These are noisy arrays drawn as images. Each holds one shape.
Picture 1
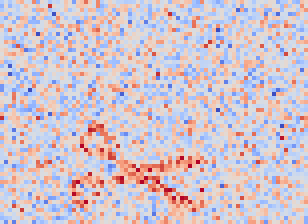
pair of scissors
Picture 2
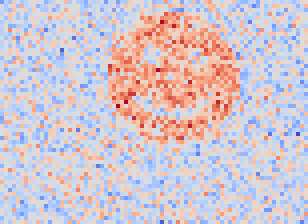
smiling face
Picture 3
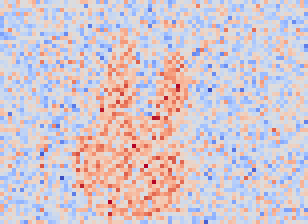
rabbit's head
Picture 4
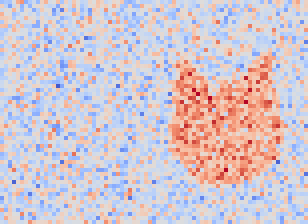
cat's head
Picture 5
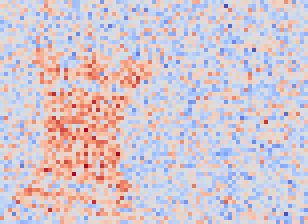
chess rook
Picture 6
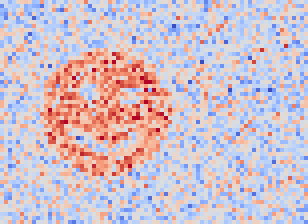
smiling face
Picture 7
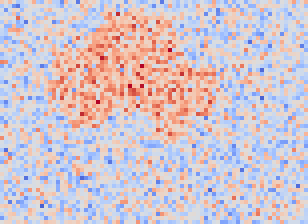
car
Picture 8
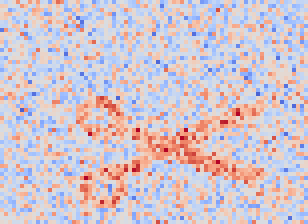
pair of scissors
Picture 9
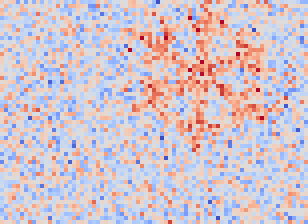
snowflake
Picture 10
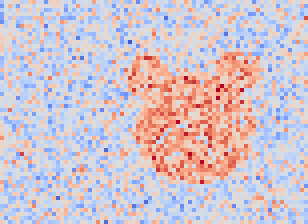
bear's head
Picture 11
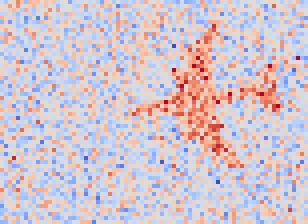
airplane
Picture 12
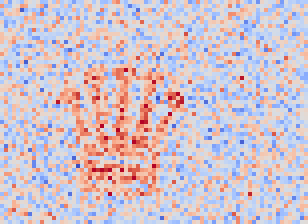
chess queen
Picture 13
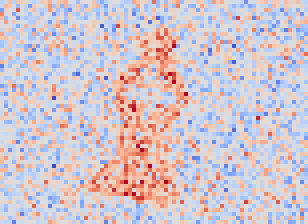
chess bishop
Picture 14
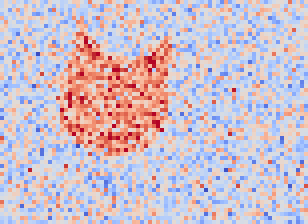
cat's head
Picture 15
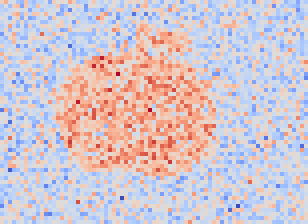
apple
